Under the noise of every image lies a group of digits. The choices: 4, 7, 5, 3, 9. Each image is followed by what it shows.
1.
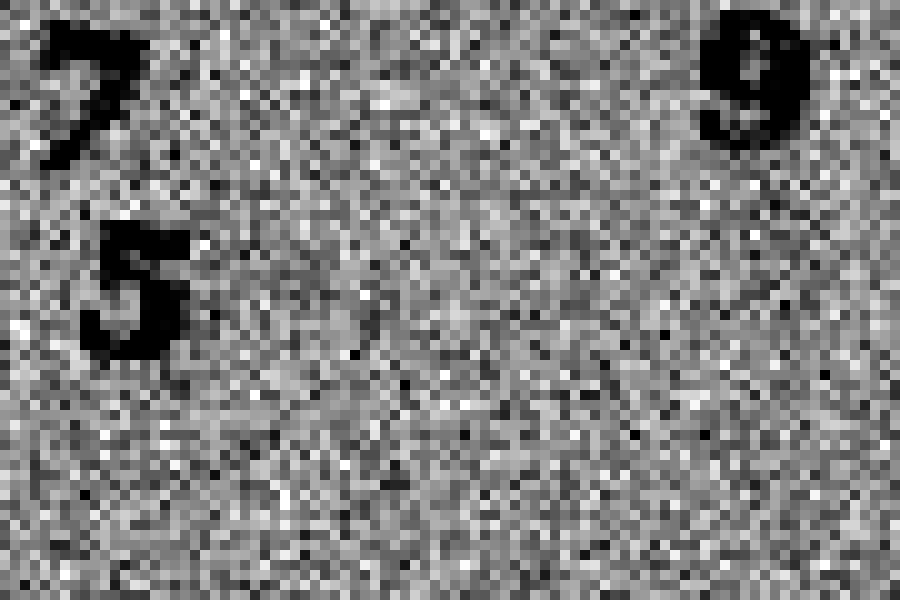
top left: 7; top right: 9; middle left: 5
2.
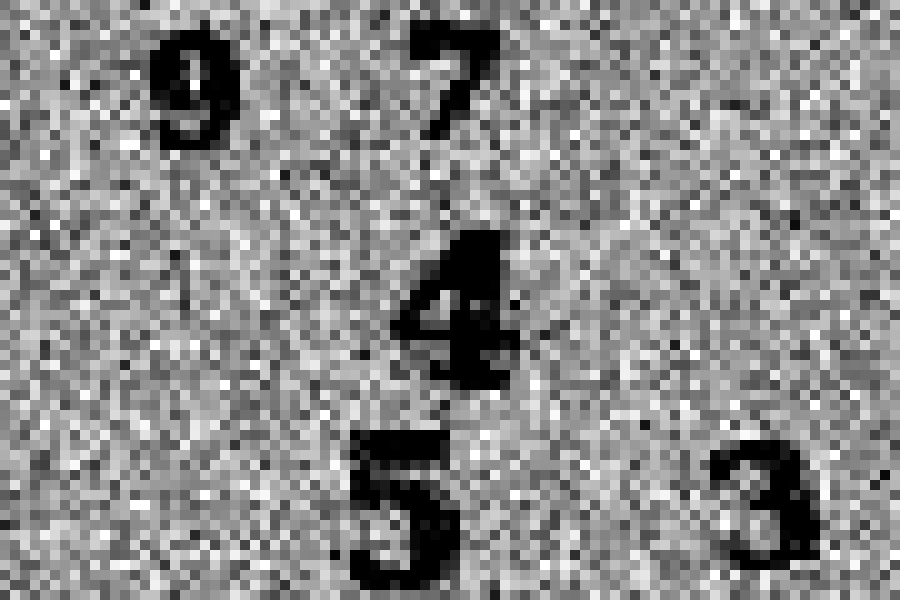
top left: 9; top middle: 7; centre: 4; bottom middle: 5; bottom right: 3
